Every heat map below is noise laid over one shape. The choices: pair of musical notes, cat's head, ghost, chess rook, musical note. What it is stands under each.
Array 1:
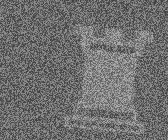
chess rook
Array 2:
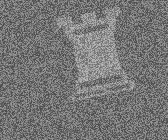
chess rook
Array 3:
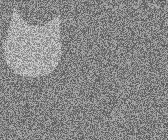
cat's head
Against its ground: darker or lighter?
lighter
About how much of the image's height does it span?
half
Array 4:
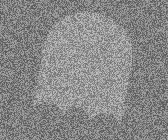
ghost
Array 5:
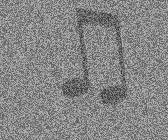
pair of musical notes
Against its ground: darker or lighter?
darker
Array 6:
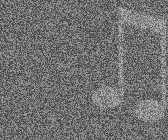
pair of musical notes
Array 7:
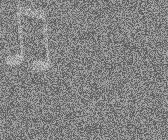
pair of musical notes
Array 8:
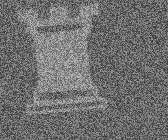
chess rook
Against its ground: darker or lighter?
lighter
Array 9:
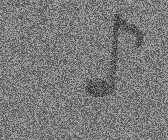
musical note
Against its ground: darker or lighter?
darker
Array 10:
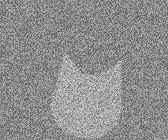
cat's head
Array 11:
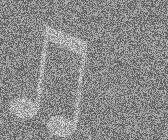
pair of musical notes
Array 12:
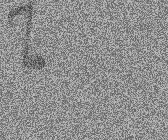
musical note
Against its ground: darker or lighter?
darker
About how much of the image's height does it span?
half
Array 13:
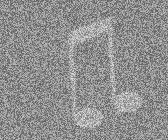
pair of musical notes
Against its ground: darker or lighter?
lighter
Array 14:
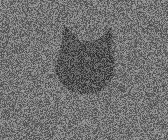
cat's head
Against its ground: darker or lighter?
darker
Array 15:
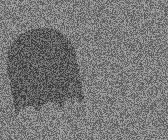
ghost
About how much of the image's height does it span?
two thirds
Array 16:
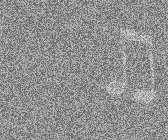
pair of musical notes
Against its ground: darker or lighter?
lighter
